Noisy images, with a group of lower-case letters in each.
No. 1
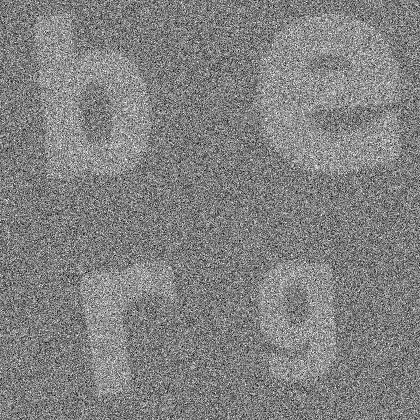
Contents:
top left: b; top right: e; bottom left: r; bottom right: g
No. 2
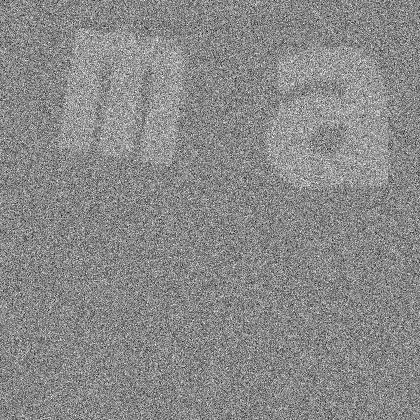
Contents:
top left: m; top right: a
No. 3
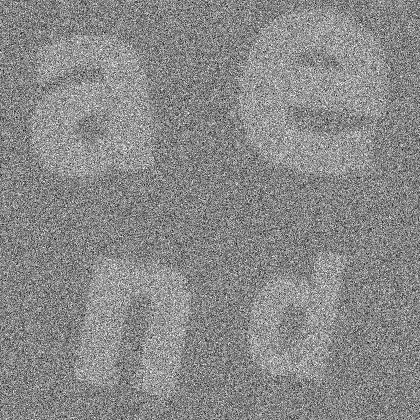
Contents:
top left: a; top right: e; bottom left: n; bottom right: d
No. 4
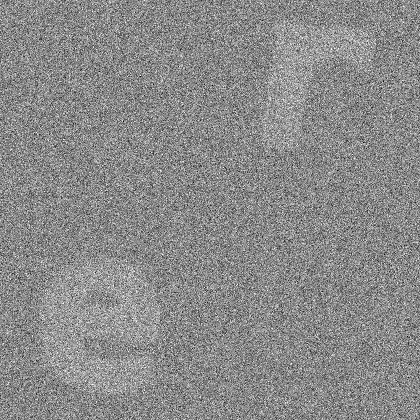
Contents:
top right: r; bottom left: e
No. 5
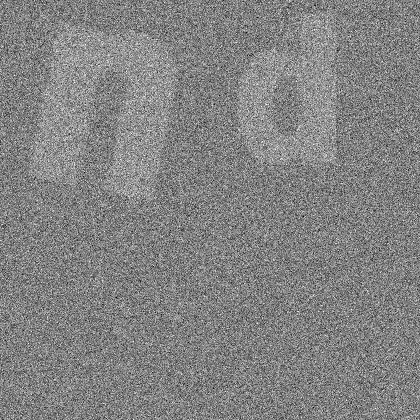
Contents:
top left: n; top right: d
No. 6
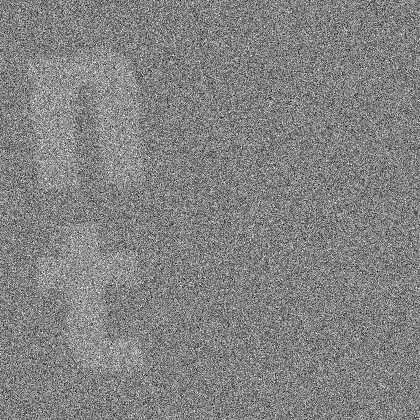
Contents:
top left: n; bottom left: t
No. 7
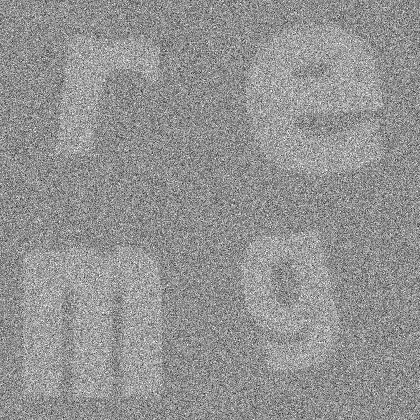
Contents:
top left: r; top right: e; bottom left: m; bottom right: g
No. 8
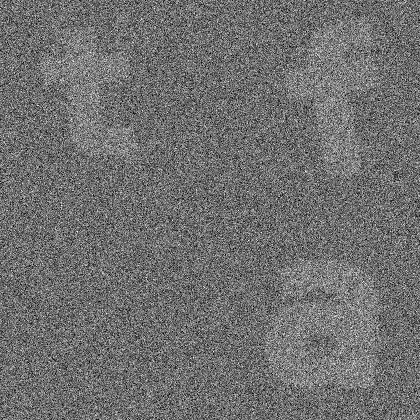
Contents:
top left: t; top right: f; bottom right: a
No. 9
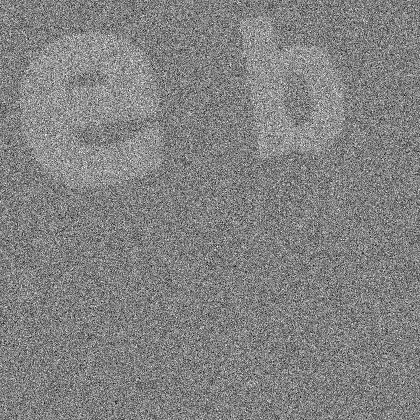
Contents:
top left: e; top right: b
